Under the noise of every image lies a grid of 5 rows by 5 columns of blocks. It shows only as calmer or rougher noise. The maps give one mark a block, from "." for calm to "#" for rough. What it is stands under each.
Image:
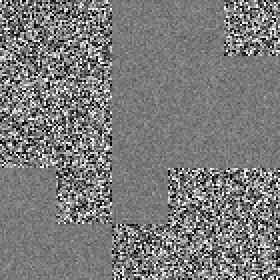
# # . . #
# # . . .
# # . . .
. # . # #
. . # # #
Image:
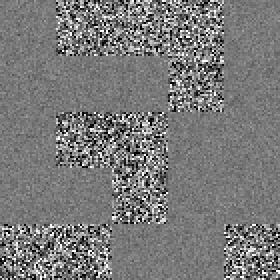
. # # # .
. . . # .
. # # . .
. . # . .
# # . . #
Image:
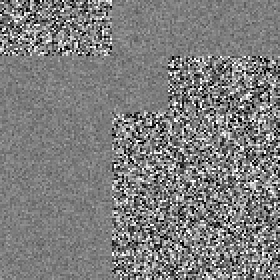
# # . . .
. . . # #
. . # # #
. . # # #
. . # # #
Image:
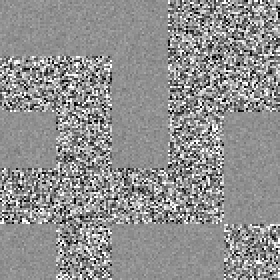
. . . # #
# # . # #
. # . # .
# # # # .
. # . . #
